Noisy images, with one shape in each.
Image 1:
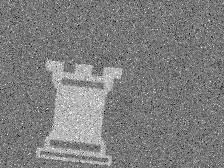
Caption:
light chess rook
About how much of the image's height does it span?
two thirds
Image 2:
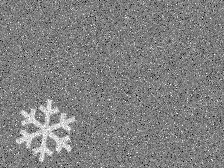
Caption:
light snowflake, bottom left
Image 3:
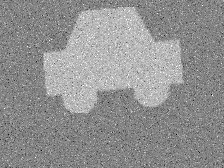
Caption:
light car
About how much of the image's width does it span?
two thirds
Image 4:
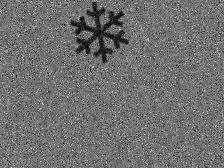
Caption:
dark snowflake, top middle
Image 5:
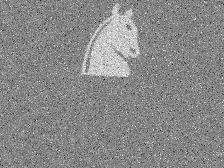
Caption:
light chess knight, top middle
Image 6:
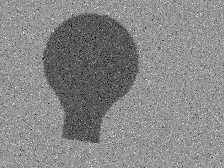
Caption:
dark light bulb
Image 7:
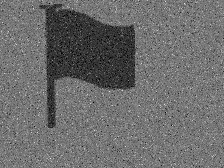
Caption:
dark flag
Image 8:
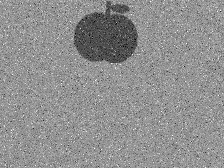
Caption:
dark apple, top middle
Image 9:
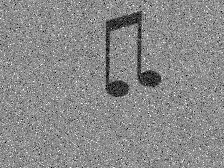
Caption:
dark pair of musical notes
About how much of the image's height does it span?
half
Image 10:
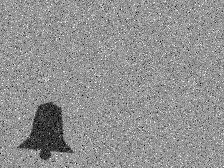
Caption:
dark bell, bottom left
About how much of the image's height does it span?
a third
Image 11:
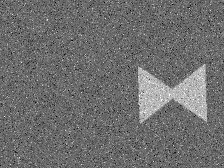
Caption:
light bow tie, middle right
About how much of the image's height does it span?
a third
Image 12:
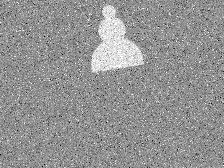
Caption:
light chess pawn, top middle
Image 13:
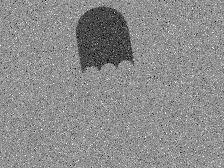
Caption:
dark ghost, top middle
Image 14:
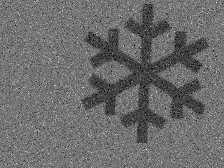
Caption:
dark snowflake
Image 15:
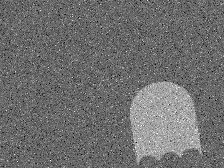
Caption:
light ghost
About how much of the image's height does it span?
half
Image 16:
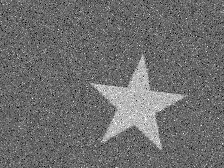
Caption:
light star
